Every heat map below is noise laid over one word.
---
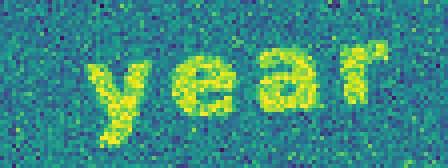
year
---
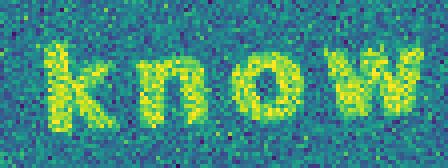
know
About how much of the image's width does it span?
nearly all
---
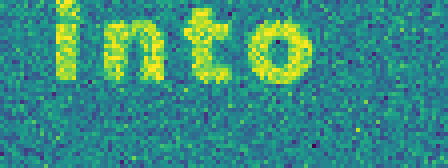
into
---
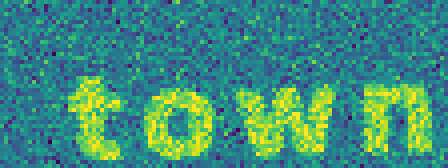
town
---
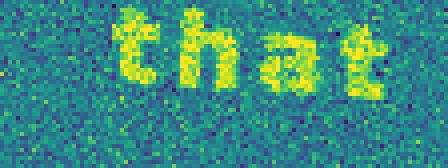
that
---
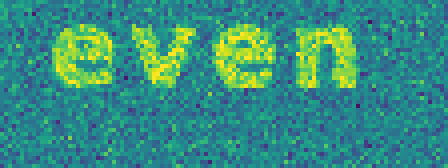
even
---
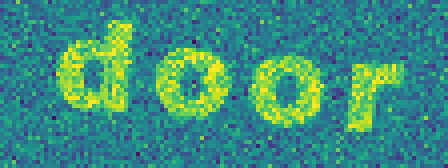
door
